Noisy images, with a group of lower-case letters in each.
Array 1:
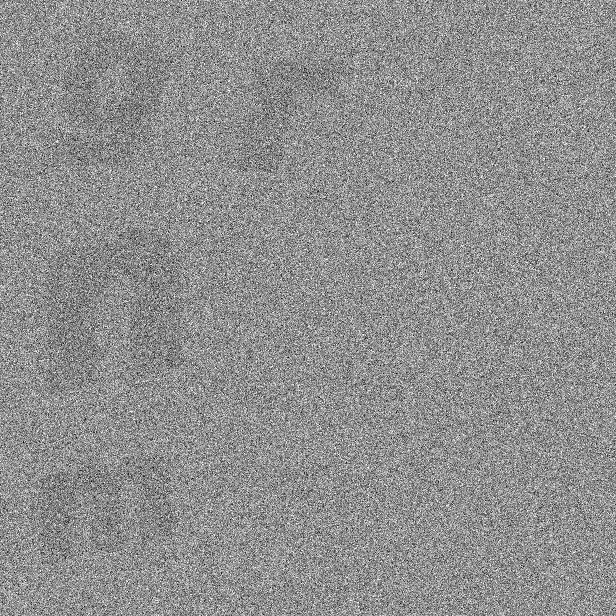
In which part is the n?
middle left
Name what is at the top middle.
r
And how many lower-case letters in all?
4
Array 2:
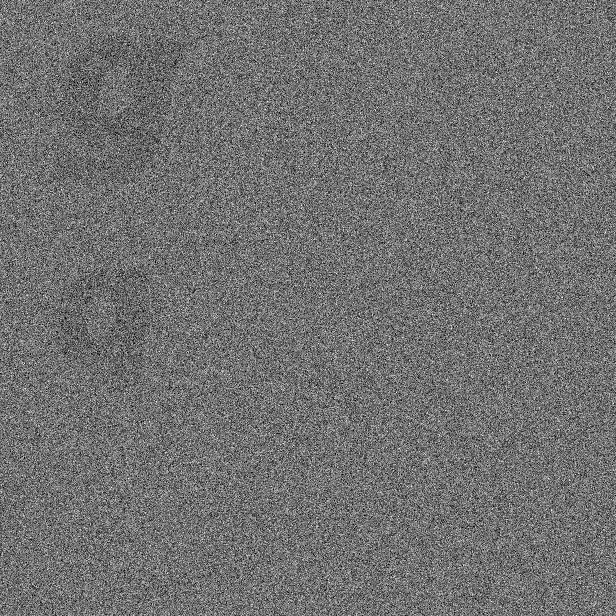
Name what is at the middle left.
q
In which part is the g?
top left
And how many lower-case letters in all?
2
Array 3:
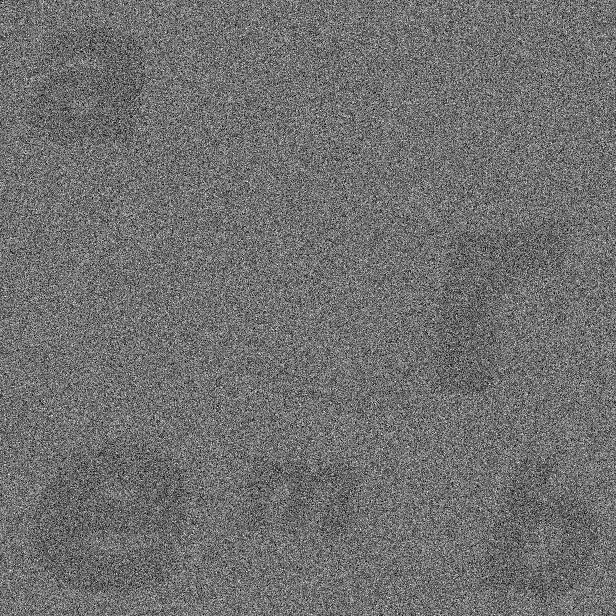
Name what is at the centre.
nothing
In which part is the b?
bottom right
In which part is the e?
bottom left
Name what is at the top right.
nothing
